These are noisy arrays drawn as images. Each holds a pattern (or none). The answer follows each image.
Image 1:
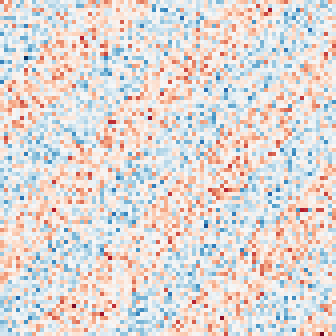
diagonal stripes
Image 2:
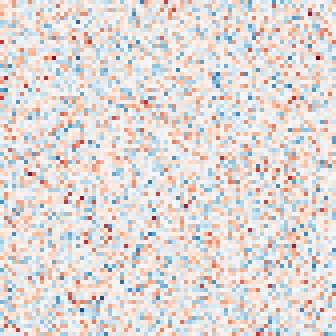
only noise
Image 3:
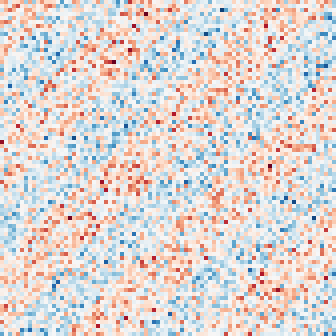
diagonal stripes
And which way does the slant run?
bottom left to top right
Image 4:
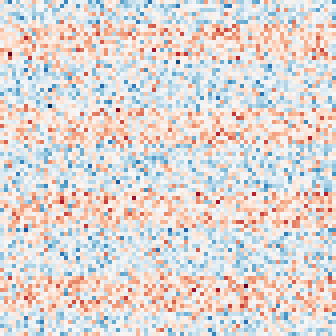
horizontal stripes
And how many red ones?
4
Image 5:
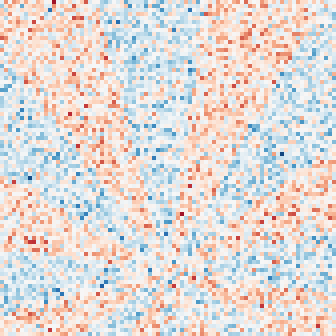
spokes from one point
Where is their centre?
bottom middle
